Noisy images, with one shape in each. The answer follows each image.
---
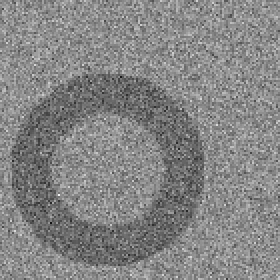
ring
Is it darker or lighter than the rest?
darker
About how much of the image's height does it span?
two thirds
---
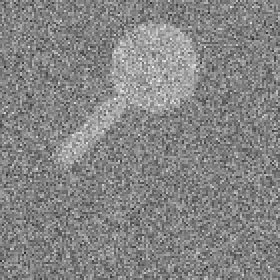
lollipop
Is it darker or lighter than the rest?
lighter
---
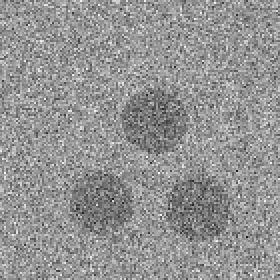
three dots
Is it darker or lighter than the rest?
darker
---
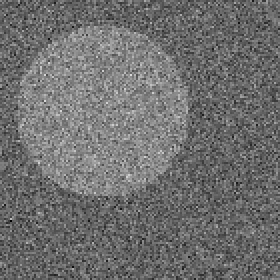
disc
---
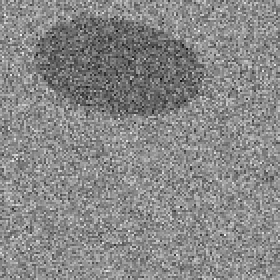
ellipse
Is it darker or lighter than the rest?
darker
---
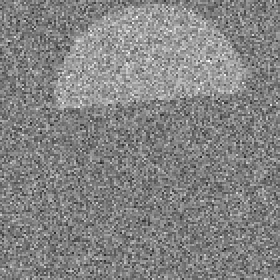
half disc
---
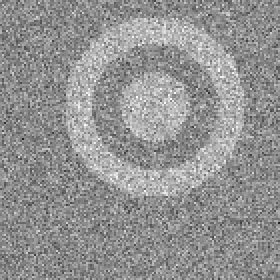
bullseye
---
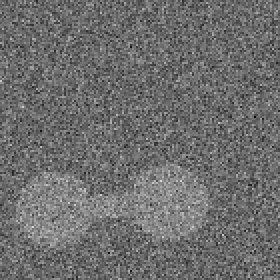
dumbbell
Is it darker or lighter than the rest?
lighter
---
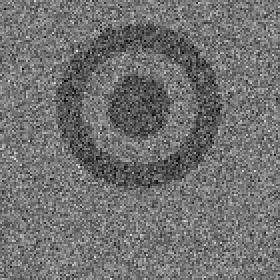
bullseye
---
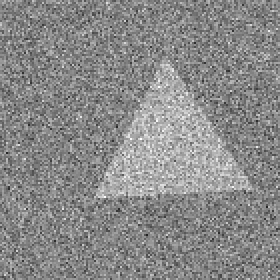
triangle
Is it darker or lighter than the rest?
lighter
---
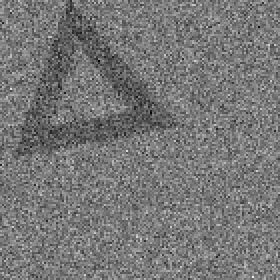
triangle frame
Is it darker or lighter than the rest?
darker
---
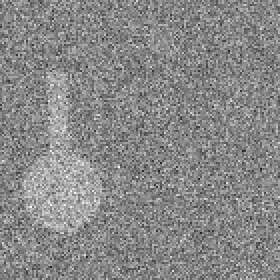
lollipop
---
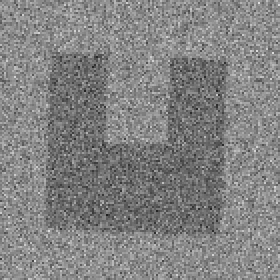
square with a notch
